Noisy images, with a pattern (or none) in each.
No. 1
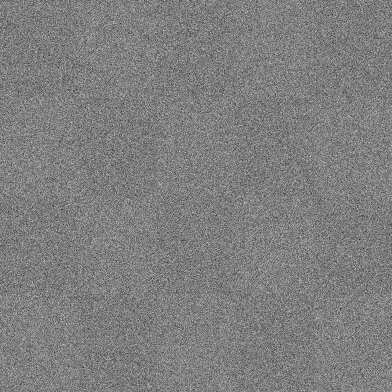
a checkerboard
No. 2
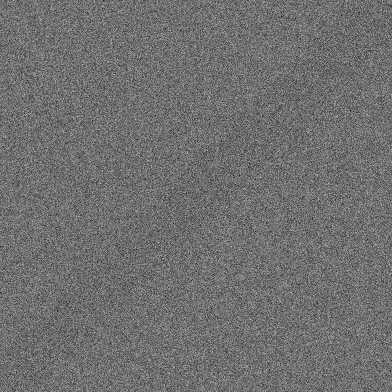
a diagonal band
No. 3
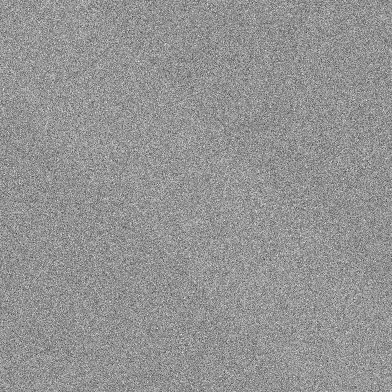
a diagonal band
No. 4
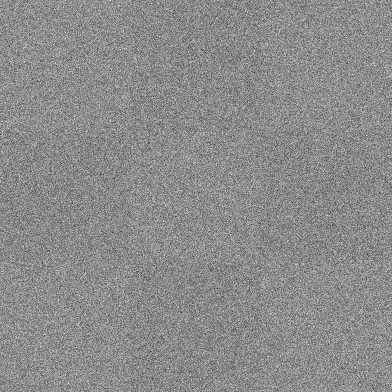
a checkerboard
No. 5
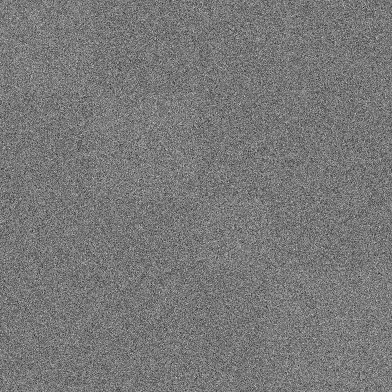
blocks along the diagonal
